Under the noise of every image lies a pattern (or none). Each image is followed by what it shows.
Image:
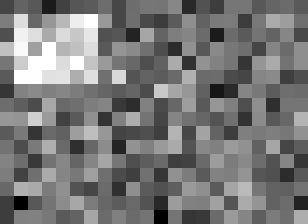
one block
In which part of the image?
top left
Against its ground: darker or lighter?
lighter
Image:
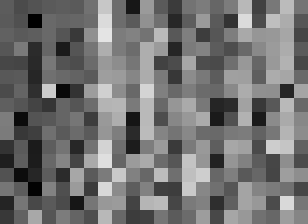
bands of columns
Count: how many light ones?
5
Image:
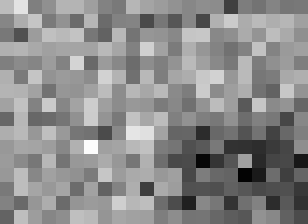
one block
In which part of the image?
bottom right
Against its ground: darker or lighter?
darker
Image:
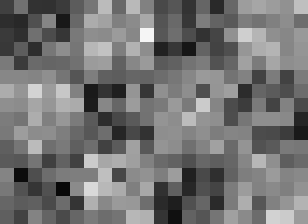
a checkerboard
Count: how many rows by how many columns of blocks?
3 by 4
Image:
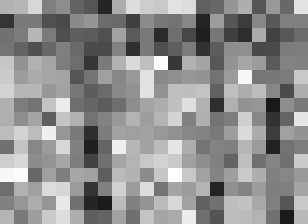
bands of rows crossing bands of columns
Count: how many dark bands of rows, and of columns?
1 and 3
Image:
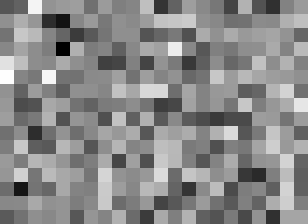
only noise
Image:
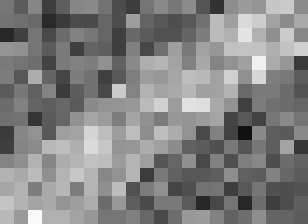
a diagonal band
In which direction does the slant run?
bottom left to top right
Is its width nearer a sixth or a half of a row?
a half
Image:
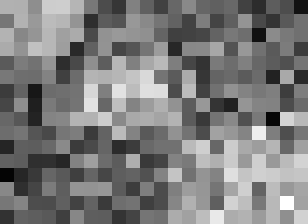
blocks along the diagonal
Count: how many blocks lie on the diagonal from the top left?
3
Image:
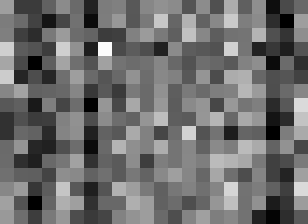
bands of columns
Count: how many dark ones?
3
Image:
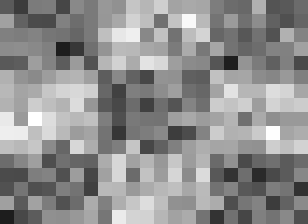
a checkerboard
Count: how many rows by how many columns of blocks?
3 by 3
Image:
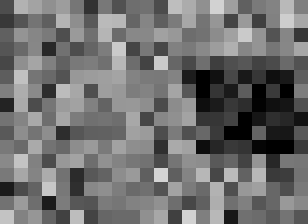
one block
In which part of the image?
middle right
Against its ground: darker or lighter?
darker
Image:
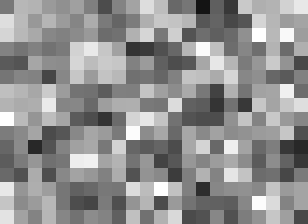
a checkerboard
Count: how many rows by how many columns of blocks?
5 by 5
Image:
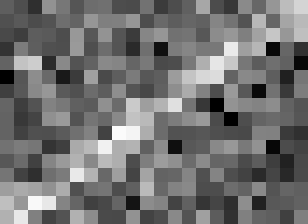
a diagonal band
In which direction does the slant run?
bottom left to top right
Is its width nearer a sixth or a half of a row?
a sixth
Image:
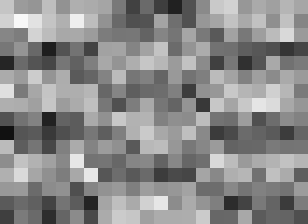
a checkerboard
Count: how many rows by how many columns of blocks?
6 by 3
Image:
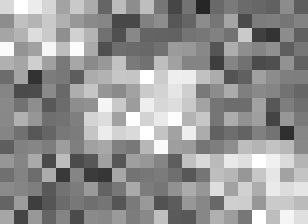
blocks along the diagonal
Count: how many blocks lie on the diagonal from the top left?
3
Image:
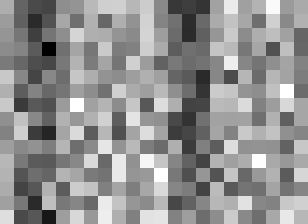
bands of columns
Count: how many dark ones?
2
